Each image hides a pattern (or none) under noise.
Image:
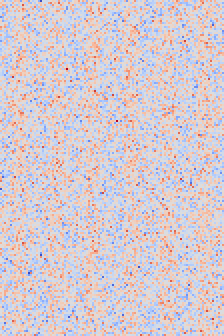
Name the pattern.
vertical stripes
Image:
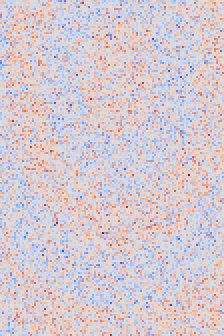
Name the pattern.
rings round one point
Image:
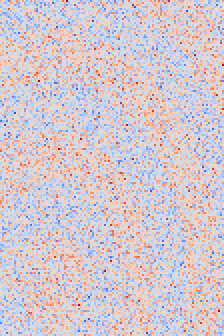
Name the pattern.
rings round one point
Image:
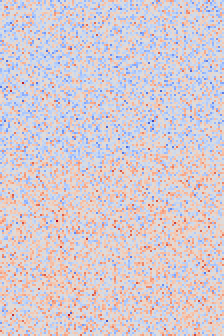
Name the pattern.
a sharp edge
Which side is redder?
bottom
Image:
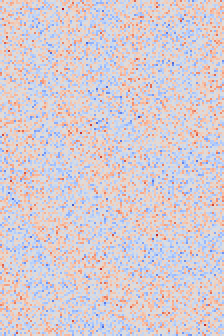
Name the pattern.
rings round one point
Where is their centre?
top right
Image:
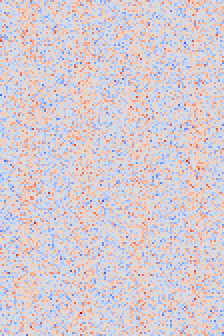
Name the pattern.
vertical stripes
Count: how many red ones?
4
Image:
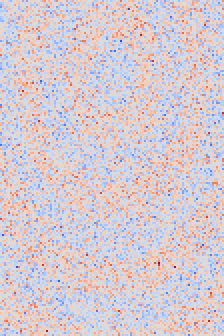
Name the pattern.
rings round one point
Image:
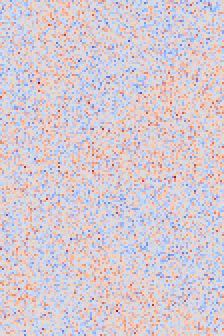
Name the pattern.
spokes from one point
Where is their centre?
middle left
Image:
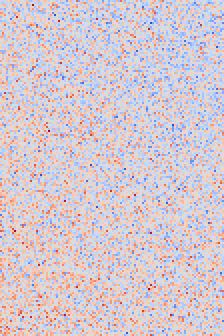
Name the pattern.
a smooth slope
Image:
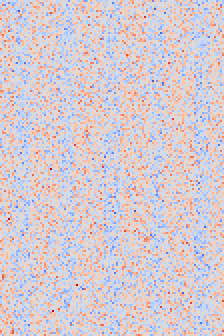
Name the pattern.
vertical stripes
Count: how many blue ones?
5
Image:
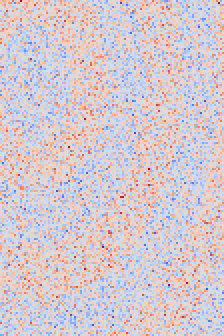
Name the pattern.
rings round one point
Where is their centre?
top left
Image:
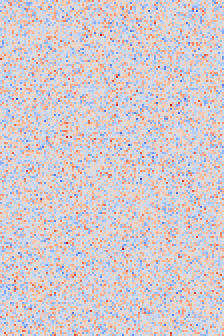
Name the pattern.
only noise
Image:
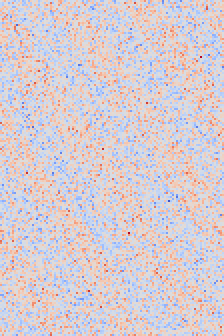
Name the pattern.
diagonal stripes
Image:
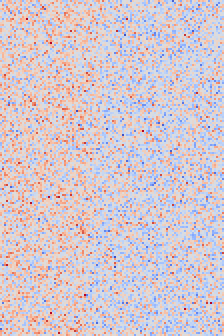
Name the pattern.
a sharp edge
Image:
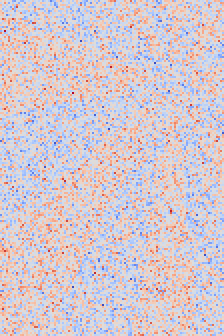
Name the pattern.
spokes from one point
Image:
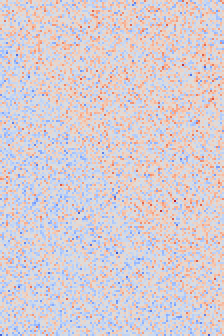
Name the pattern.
a sharp edge
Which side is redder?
top right
